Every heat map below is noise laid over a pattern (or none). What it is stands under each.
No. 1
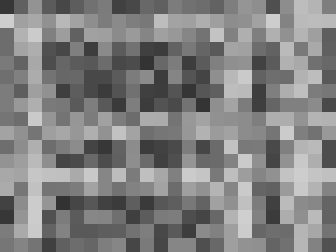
bands of rows crossing bands of columns
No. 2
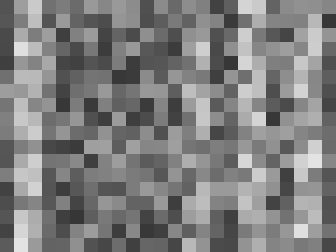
bands of columns
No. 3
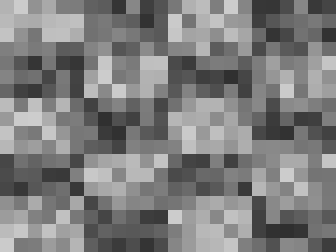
a checkerboard
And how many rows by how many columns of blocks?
5 by 4
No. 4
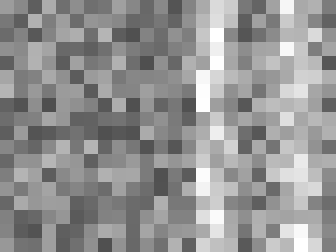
bands of columns
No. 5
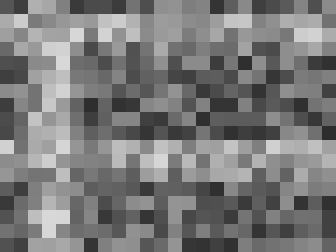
bands of rows crossing bands of columns
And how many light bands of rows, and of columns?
2 and 1
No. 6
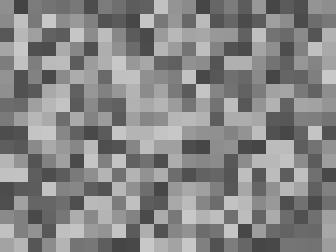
only noise
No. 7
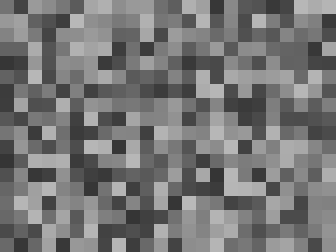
only noise
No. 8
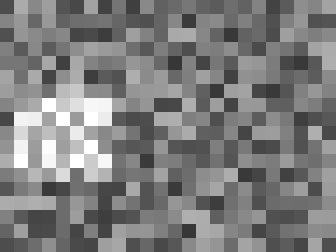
one block
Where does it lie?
middle left
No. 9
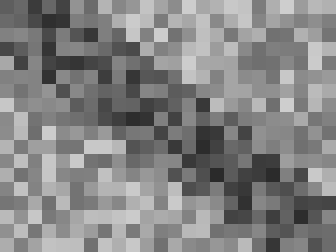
a diagonal band
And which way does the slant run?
top left to bottom right
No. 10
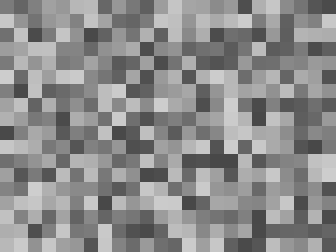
only noise
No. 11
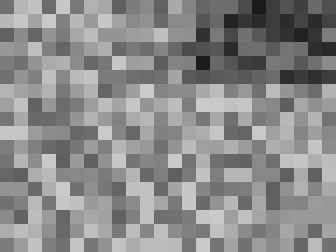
one block
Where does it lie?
top right
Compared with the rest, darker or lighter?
darker
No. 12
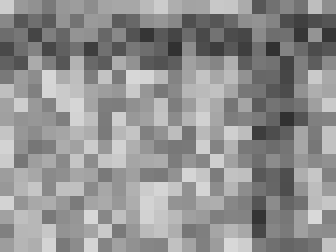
bands of rows crossing bands of columns
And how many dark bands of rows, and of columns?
1 and 1
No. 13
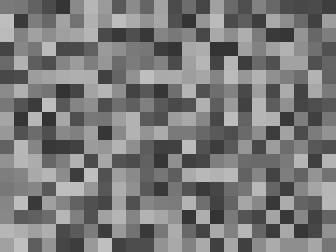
only noise
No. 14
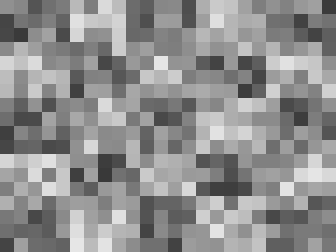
a checkerboard
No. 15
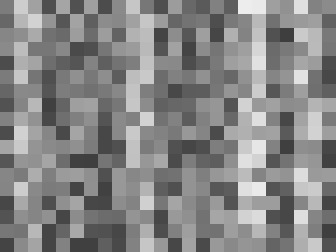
bands of columns
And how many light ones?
4
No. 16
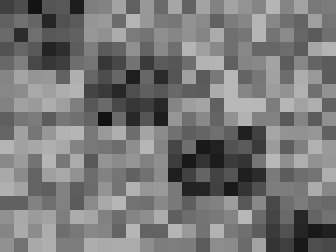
blocks along the diagonal
